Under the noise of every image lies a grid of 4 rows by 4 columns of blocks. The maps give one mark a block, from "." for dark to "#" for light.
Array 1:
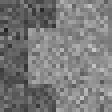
. . # #
. # # #
. # # #
. . # #
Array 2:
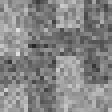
# . # .
# . . .
. . # .
# . # #
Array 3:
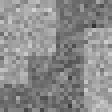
# # . .
# # . #
# . . #
. . . #
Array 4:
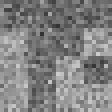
. . . .
# . . #
# . # .
# . # #
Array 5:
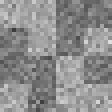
# # . .
. # . #
. . # .
# . # #
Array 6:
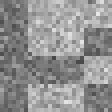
. # # #
. # # .
. . . #
. # # .
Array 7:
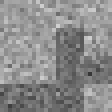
# # # #
# # . #
# # . .
. . . #
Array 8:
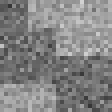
. # # #
. . # #
. . . .
# # . .
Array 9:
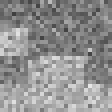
. . . .
# . . .
. # # .
# # # #
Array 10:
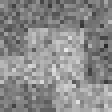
. . . .
. # # .
# # # .
. . # #
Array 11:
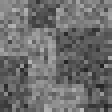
# . # #
# # . .
. # . .
. # # .
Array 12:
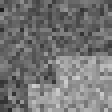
. . . .
. . . .
. . # #
. # # #
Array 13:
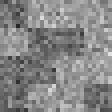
. # # #
# . . #
. . # #
. # # .
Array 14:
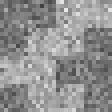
. . # #
. # # .
# # . .
. # # .
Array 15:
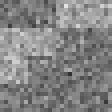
. . # #
# # . .
# . . .
. . . .
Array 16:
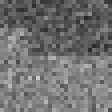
. . . .
# . . .
# # # #
# # # #
